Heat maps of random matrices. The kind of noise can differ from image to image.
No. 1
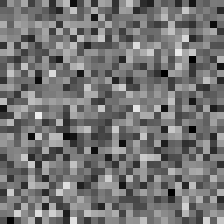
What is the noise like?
independent entries
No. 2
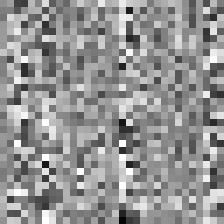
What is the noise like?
columns of uneven size
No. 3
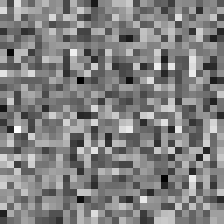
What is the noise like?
low rank plus noise
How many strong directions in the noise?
three or four
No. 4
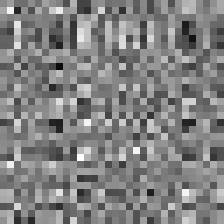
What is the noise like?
low rank plus noise
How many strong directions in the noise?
one
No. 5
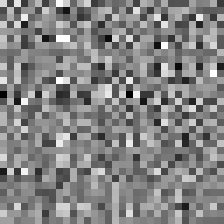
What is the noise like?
low rank plus noise
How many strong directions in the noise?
two
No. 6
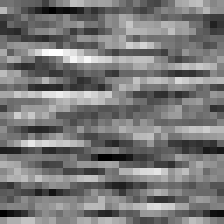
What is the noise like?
streaked along the rows
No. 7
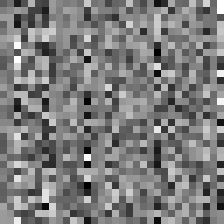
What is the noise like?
columns of uneven size
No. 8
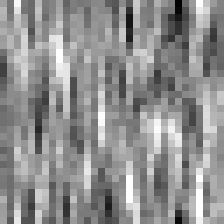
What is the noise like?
streaked along the columns
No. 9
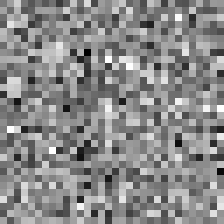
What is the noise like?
low rank plus noise
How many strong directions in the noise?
five to eight
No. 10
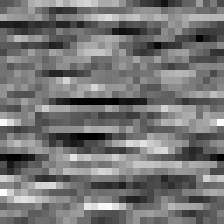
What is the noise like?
streaked along the rows
